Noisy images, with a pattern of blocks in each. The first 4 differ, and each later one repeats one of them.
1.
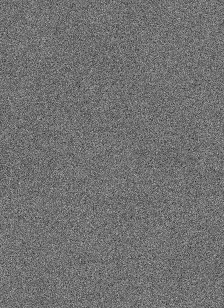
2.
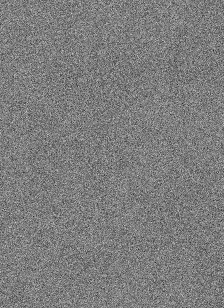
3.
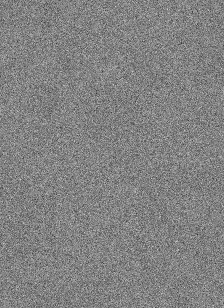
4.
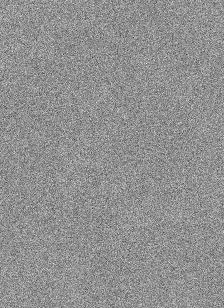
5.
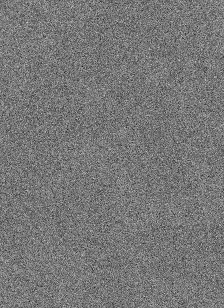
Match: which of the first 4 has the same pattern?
4
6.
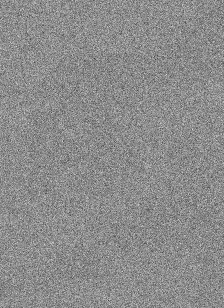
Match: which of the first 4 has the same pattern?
2
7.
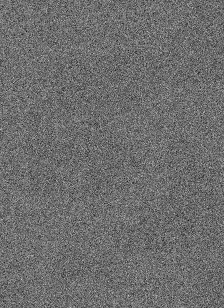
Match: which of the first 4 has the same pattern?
2
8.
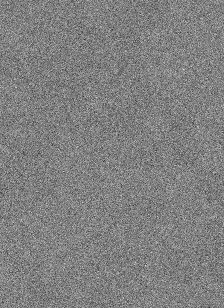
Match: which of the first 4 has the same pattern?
1
